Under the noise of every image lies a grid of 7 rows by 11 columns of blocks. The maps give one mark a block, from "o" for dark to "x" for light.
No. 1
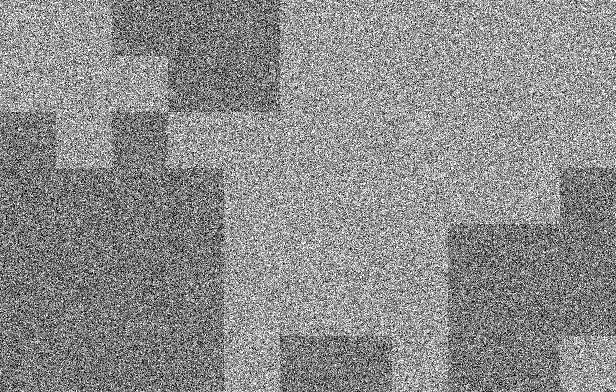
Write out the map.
xxoooxxxxxx
xxxooxxxxxx
oxoxxxxxxxx
ooooxxxxxxo
ooooxxxxooo
ooooxxxxooo
ooooxooxoox
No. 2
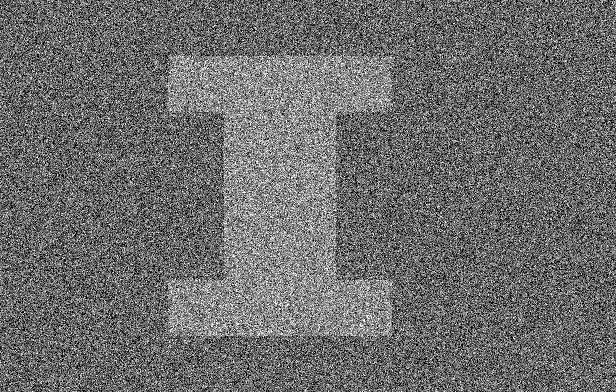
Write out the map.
ooooooooooo
oooxxxxoooo
ooooxxooooo
ooooxxooooo
ooooxxooooo
oooxxxxoooo
ooooooooooo
